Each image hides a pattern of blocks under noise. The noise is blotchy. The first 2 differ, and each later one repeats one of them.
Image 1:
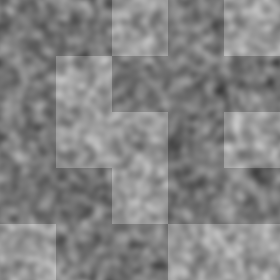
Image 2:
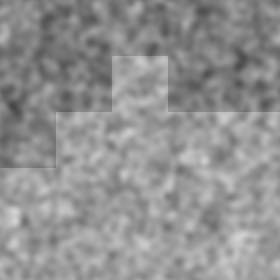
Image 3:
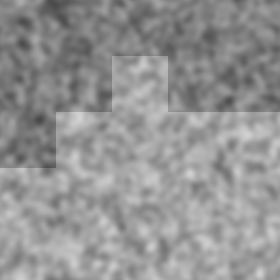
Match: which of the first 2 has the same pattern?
2
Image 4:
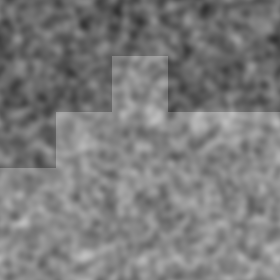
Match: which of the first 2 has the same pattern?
2
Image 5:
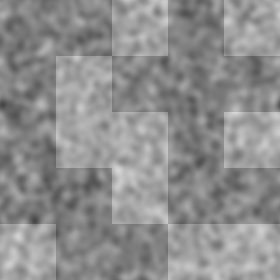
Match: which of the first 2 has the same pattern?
1
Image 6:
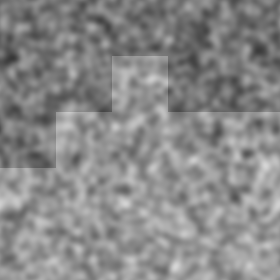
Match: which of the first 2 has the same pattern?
2
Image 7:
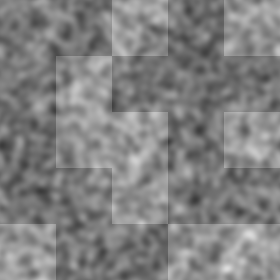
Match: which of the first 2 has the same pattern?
1
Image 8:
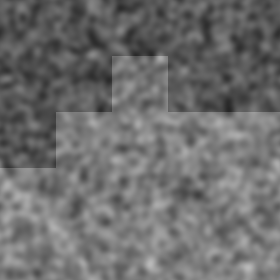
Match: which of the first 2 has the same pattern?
2
